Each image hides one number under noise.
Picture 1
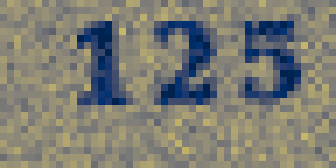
125
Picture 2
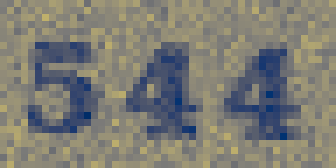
544
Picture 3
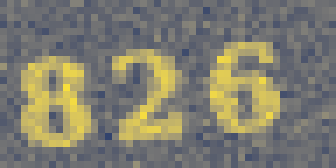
826
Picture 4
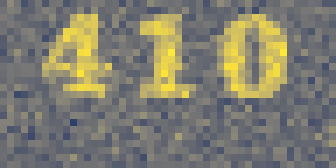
410
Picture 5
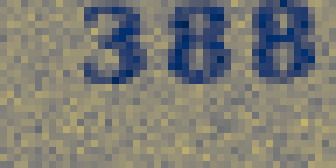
388
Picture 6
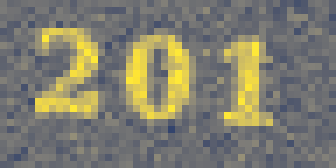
201
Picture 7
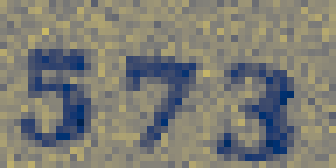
573
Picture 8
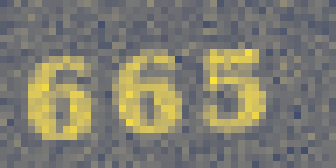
665
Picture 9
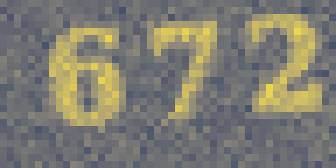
672
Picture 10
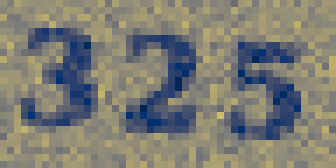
325
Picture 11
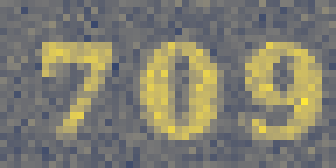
709
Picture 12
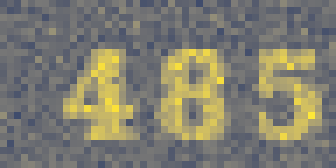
485
